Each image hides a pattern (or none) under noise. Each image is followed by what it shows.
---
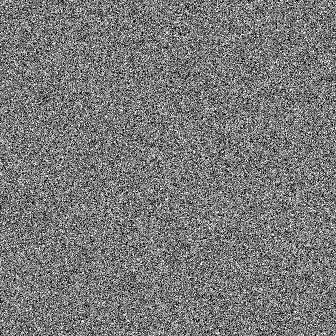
only noise
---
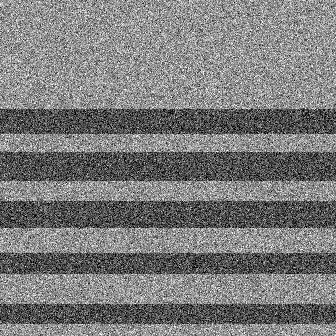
bands of rows
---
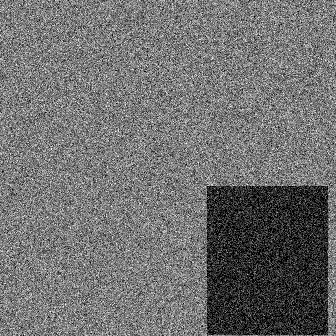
one block
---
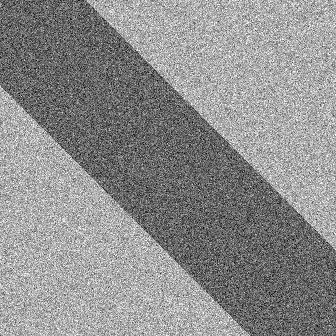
a diagonal band
